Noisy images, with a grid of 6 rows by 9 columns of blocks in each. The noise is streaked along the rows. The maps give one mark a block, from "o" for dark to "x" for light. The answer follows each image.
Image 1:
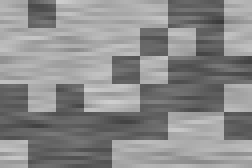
x o x x x x o o x
x x x x x o x o x
x x x x o x o o o
o x o x x o o o x
o o o o o o x x o
x o o o x x x x x
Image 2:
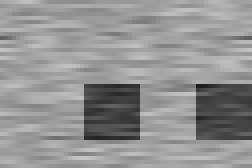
x x x x x x x x x
x x x x x x x x x
x x x x x x x x x
x x x o o x x o o
x x x o o x x o o
x x x x x x x x x
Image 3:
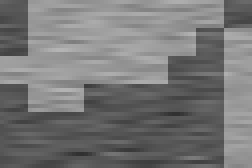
o x x x x x x x o
o x x x x x x o x
x x x x x x o o x
o x x o o o o o x
o o o o o o o o x
o o o o o o o o x
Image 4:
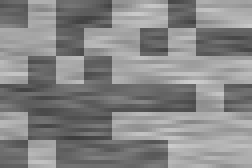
o x o o x x o x x
x x o x x o x o o
x o x o x x x x x
o o o o o o o x o
x o o o x x x x x
o x o o o o x x x
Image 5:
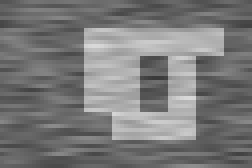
o o o o o o o o o
o o o x x x x x o
o o o x x o x o o
o o o x x o x o o
o o o o x x x o o
o o o o o o o o o
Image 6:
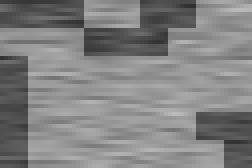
o o o x x o o x x
x x x o o o x x x
o x x x x x x x x
o x x x x x x x x
o x x x x x x o o
o x x x x x x x o
